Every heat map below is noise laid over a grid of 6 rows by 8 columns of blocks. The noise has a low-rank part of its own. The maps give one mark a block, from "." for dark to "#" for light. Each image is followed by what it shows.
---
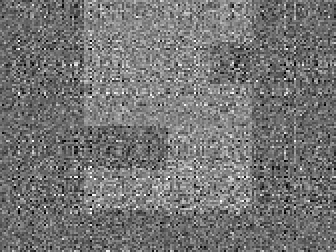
. . # # # # . .
. . # # # . . .
. . # # # # . .
. . . . # # . .
. . # # # # . .
. . . . . . . .
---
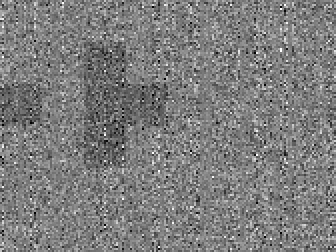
# # # # # # # #
# # . # # # # #
. # . . # # # #
# # . # # # # #
# # # # # # # #
# # # # # # # #
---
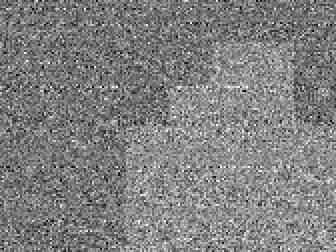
. . . . . . . .
. . . . . # # .
. . . . # # # .
. . . # # # # #
. . . # # # # #
. . . # # # # #
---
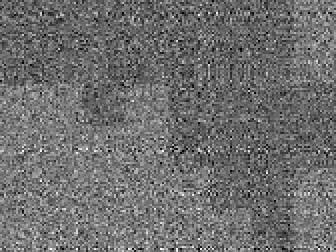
. . . . . . . #
. . . . . . . #
# # . # . . . .
# # # # . . . .
# # # # # . . #
# # # # # # . #
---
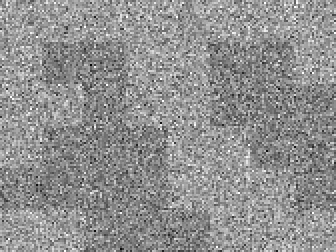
# # # # # # # #
# . . # # . . #
# # . # # . . .
# . . . # # . .
. . . . # # # .
# # . . . # # #
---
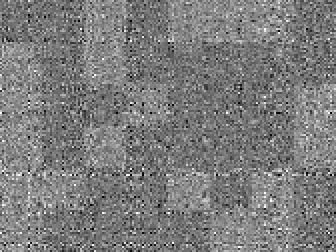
. . # . # # # .
# . # . . . . .
# . . # . . . #
# . # . . . . #
# # . . # . # .
# . . . . # # .
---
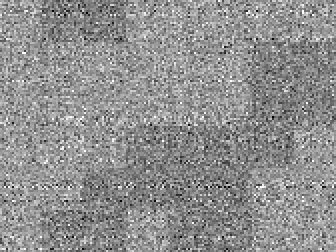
# . . # # # # #
# # # # # # . .
# # # # # # . .
# # # . . . . #
# # . . . . # #
# . . # . . # #
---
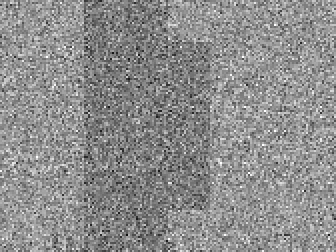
# # . . # # # #
# # . . . # # #
# # . . . # # #
# # . . . # # #
# # . . . # # #
# # . . # # # #
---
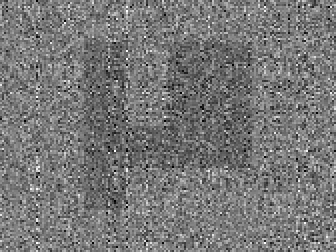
# # # # # # # #
# # . # . . # #
# # . # . . # #
# # . . . . # #
# # . # # # # #
# # # # # # # #
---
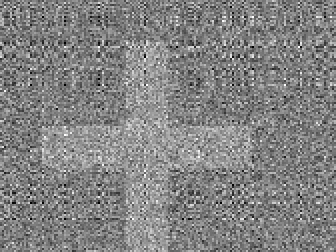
. . . . . . . .
. . . # . . . .
. . . # . . . .
. # # # # # . .
. . . # . . . .
. . . # . . . .
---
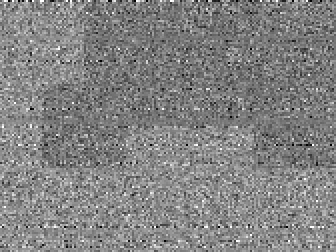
# # . . . . . .
# # . . . . . .
# . . . . . . .
# . . # # # . .
# # # # # # # #
# # # # # # # #
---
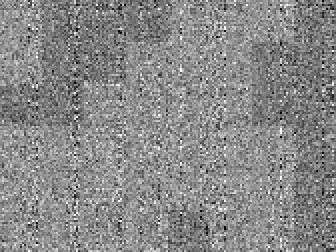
# . . . # # # .
# . . # # # . .
. . # # # # . .
# # # # # # # .
# # # # # # # .
# # # # . # # .
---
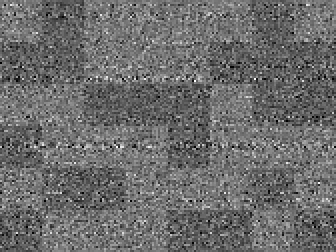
# . # # # # . #
. . # # # . . .
# # . . . # . .
. # # # . # # #
# . . # # # . #
. # # # . . # .
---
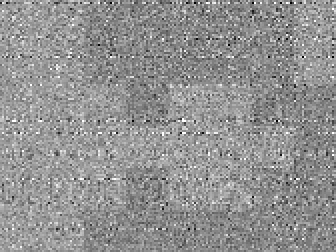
# # . . . . . #
# # . . . . . #
# # # . # # . .
# # # # # # # .
# # # . # # . .
# # . . . . . .
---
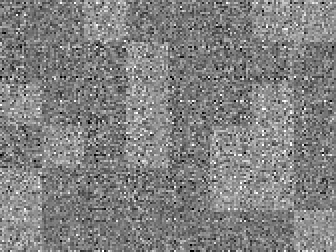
. . # . . . # #
. . . # . . . .
# . . # . . # .
. # . # . # # .
# . . . . # # .
# . . . . . . #
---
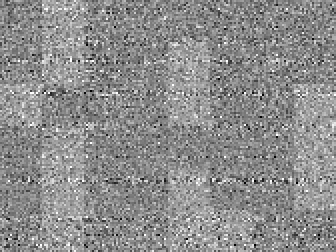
. # . . . . . .
. # . . # . . .
# . . . # . . #
. # . . . . . #
. # . . # . . #
. # . . # # . .
